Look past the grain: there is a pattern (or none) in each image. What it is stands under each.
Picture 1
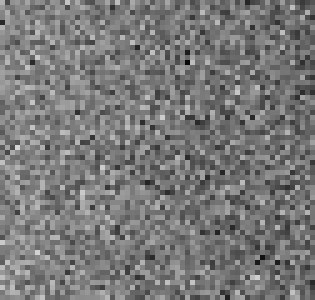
a smooth slope
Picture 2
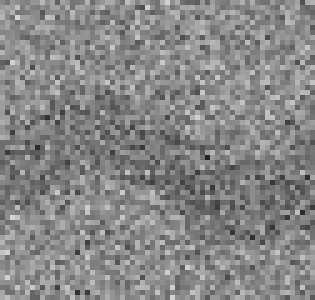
a wavy band
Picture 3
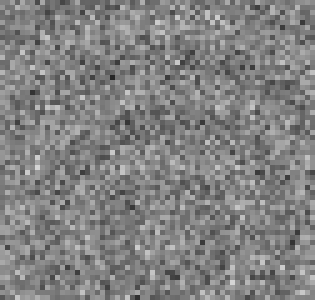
rings round one point
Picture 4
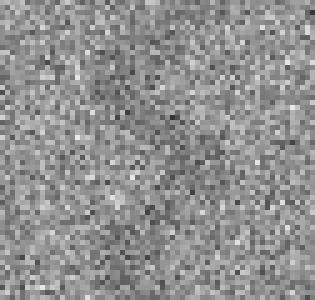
a wavy band
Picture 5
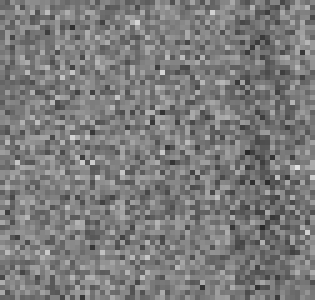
one vertical stripe
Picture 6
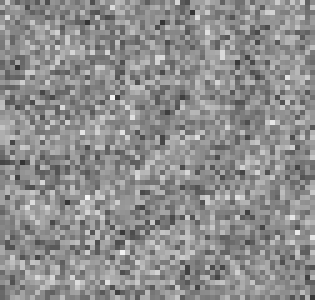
rings round one point
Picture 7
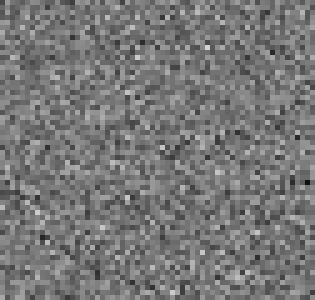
only noise
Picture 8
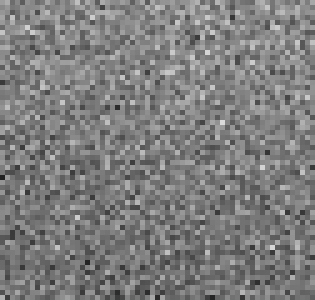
a smooth slope
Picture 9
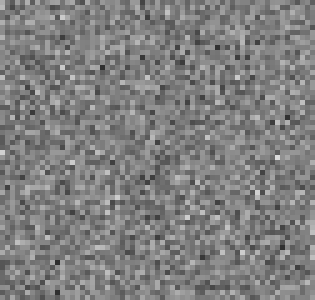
only noise
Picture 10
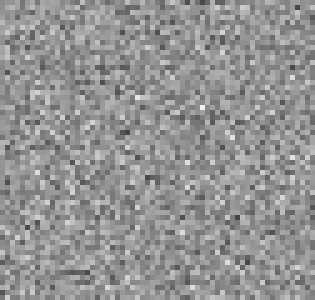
only noise
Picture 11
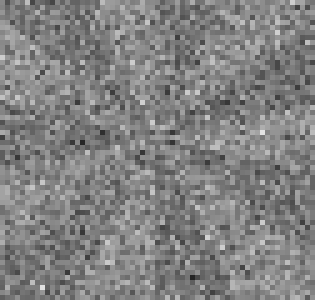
spokes from one point
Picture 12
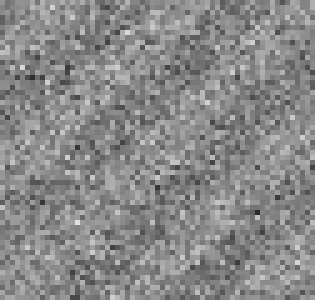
diagonal stripes
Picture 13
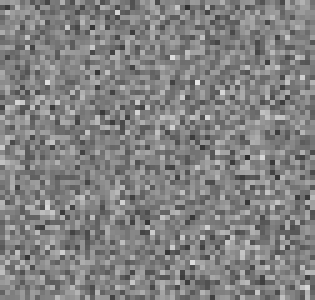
only noise
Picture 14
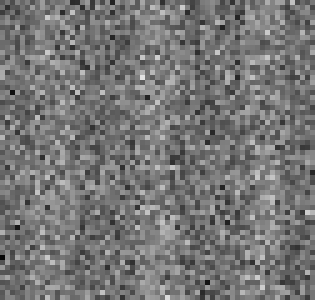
vertical stripes
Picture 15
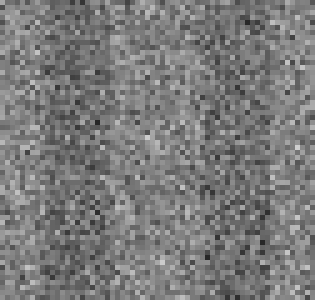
vertical stripes
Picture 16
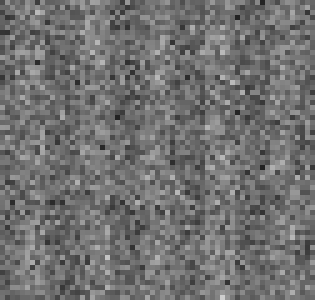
vertical stripes
